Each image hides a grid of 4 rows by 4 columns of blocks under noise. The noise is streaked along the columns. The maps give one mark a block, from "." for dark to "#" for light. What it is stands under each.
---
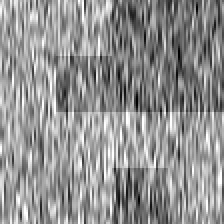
# # . .
# . . .
# # # #
# # . #
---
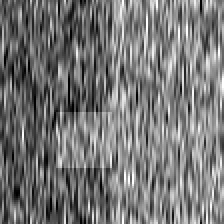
. . # #
. . # #
. # # #
. . # #
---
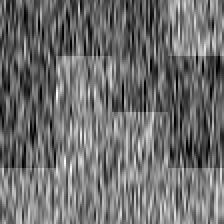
. . . #
. # . .
. # # .
# # # #
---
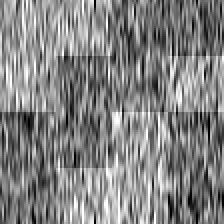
# # . .
# . . #
. . # .
. # # .
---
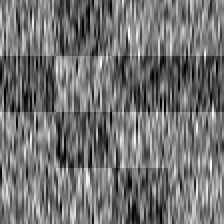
# . # #
. # . .
# . # #
# # . #
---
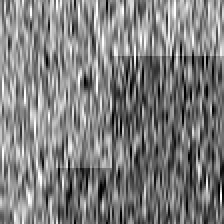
# # # #
# # . .
# # . .
# . . .
